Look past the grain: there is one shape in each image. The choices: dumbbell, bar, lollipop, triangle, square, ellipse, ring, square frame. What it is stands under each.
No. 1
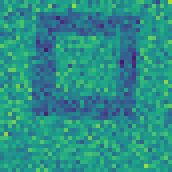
square frame
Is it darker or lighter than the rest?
darker
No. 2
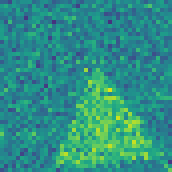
triangle
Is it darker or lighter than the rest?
lighter
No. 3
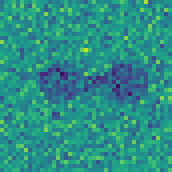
dumbbell
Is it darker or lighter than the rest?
darker
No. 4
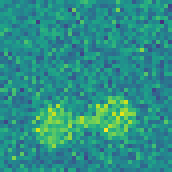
dumbbell
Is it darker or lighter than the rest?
lighter
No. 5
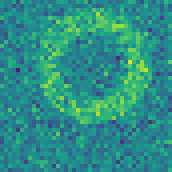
ring
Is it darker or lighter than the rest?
lighter
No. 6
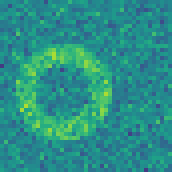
ring
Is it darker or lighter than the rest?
lighter
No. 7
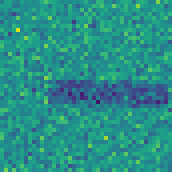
bar
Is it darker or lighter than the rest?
darker
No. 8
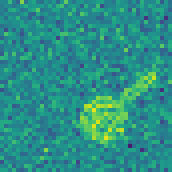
lollipop
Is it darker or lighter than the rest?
lighter
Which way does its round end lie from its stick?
down and left
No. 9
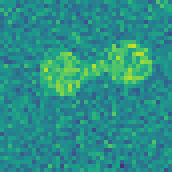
dumbbell
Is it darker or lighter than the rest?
lighter
